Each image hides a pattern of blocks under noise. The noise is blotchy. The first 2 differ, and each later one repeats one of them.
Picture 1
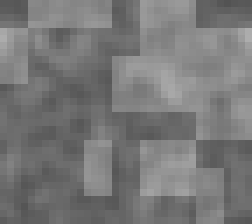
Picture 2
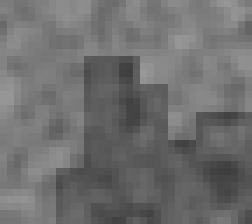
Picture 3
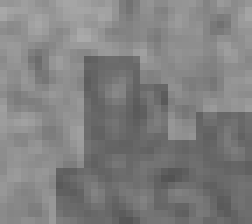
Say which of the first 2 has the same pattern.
2
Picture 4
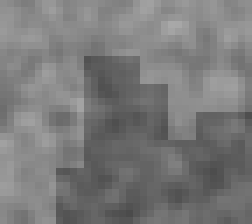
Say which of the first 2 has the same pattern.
2
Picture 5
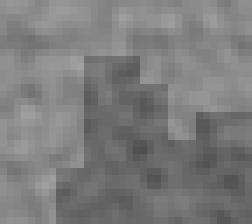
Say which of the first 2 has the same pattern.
2
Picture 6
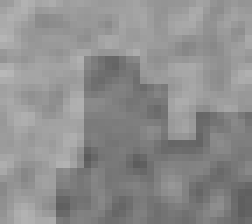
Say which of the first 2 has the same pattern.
2
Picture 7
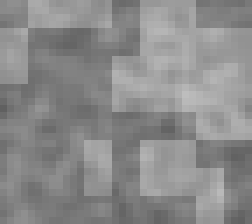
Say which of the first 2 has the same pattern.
1
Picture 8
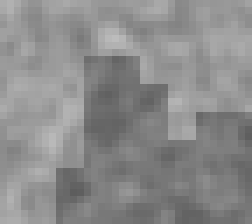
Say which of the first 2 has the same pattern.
2
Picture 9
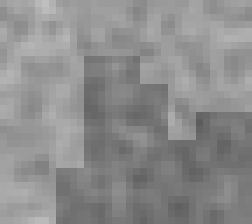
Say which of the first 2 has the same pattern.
2
